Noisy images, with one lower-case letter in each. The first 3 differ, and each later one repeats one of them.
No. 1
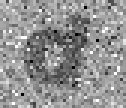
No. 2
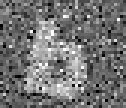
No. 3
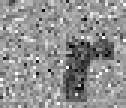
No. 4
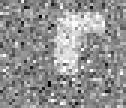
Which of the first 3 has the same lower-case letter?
3
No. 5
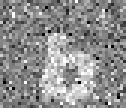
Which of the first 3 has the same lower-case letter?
2
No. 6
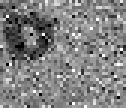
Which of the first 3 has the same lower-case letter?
2
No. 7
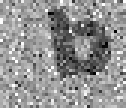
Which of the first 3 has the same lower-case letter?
2
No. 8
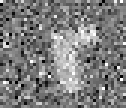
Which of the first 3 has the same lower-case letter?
3
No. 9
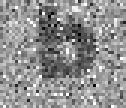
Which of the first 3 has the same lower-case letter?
2
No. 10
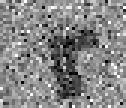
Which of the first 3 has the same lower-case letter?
3
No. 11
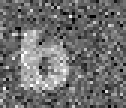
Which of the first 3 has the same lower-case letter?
2
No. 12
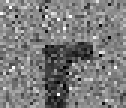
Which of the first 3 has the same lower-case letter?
3
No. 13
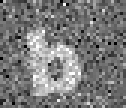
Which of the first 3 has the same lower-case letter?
2
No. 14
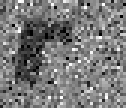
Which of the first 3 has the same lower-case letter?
3
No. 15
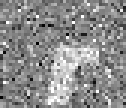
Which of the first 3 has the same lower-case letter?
3
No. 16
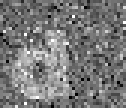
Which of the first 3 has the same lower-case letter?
1
